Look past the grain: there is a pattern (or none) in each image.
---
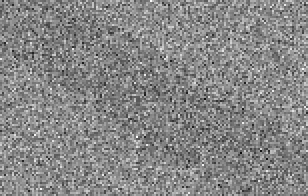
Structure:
a diagonal band
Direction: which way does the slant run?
top left to bottom right
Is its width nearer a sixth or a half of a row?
a half
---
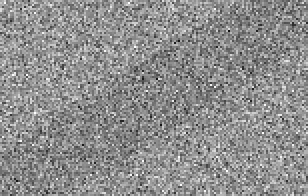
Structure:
a diagonal band
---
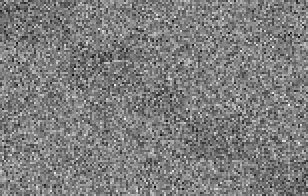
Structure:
blocks along the diagonal
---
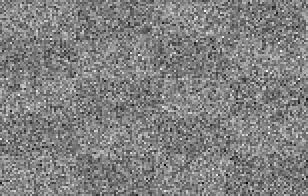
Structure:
a checkerboard
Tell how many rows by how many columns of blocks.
5 by 4
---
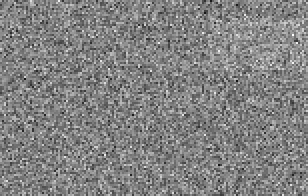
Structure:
one block
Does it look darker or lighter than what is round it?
lighter
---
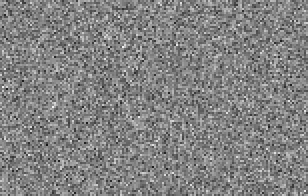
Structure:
only noise
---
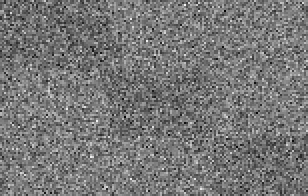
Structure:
blocks along the diagonal
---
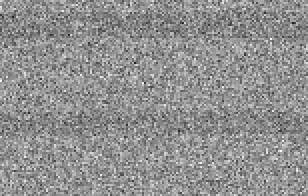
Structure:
bands of rows
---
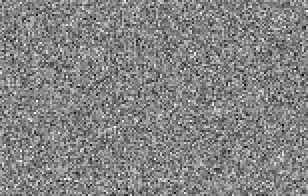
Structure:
only noise
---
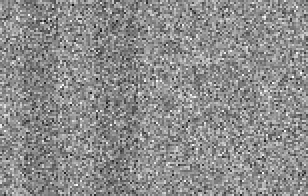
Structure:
bands of columns
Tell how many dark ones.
2
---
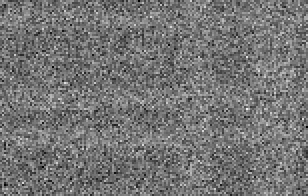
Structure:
bands of rows crossing bands of columns
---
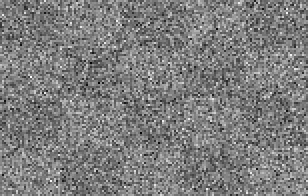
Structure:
a checkerboard
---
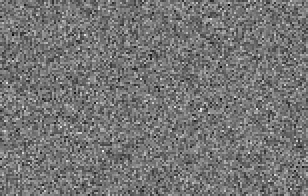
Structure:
only noise
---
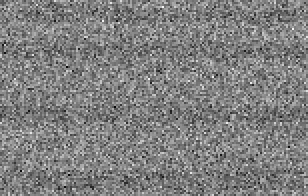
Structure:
bands of rows
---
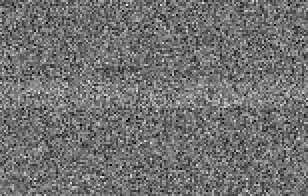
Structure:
one band of rows
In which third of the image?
middle
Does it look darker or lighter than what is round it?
lighter
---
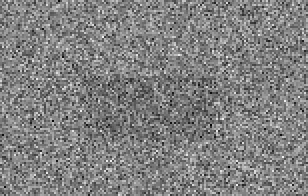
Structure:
one block
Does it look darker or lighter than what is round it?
darker
